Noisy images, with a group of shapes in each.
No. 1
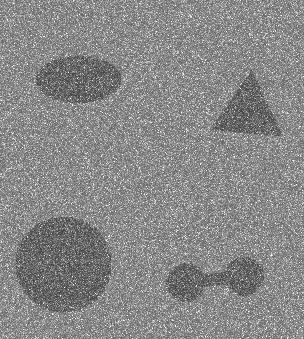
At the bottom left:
disc
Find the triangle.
top right
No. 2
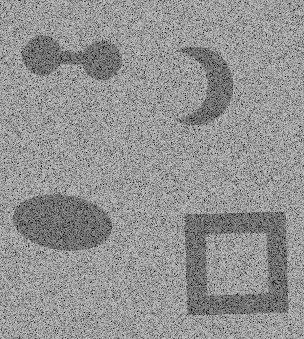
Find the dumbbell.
top left
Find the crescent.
top right
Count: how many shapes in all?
4
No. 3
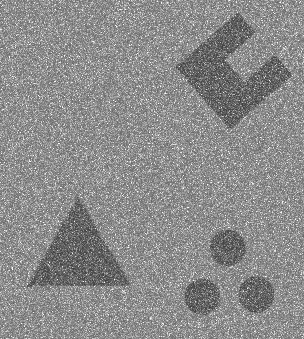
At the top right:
square with a notch
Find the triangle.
bottom left
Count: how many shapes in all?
3
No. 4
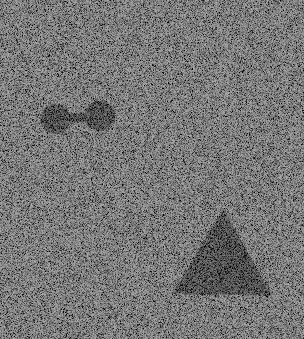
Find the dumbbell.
top left
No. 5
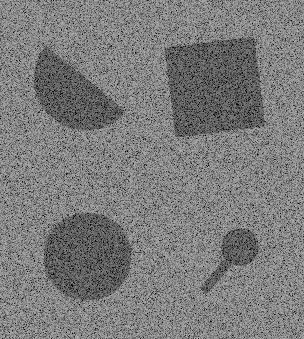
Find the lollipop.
bottom right
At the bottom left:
disc
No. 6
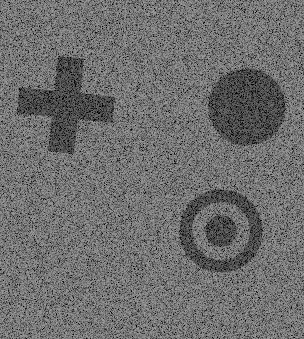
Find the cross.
top left
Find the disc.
top right
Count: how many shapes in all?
3
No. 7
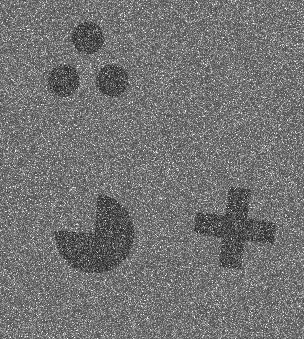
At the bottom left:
disc with a wedge cut out
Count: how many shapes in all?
3
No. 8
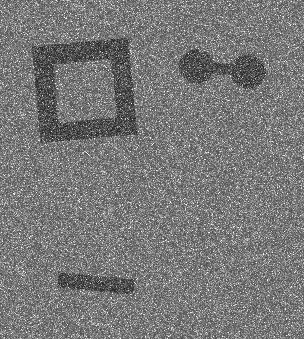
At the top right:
dumbbell
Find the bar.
bottom left
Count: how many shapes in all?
3
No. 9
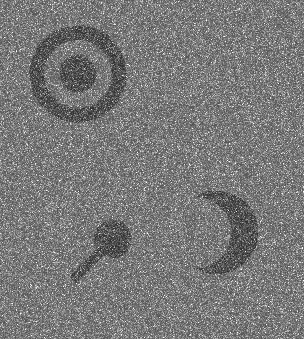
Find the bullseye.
top left
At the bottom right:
crescent
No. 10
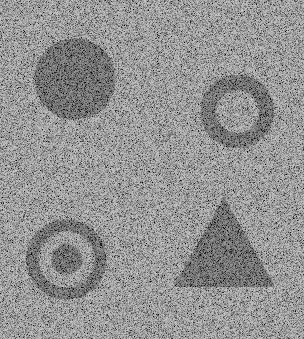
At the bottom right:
triangle
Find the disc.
top left
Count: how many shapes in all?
4
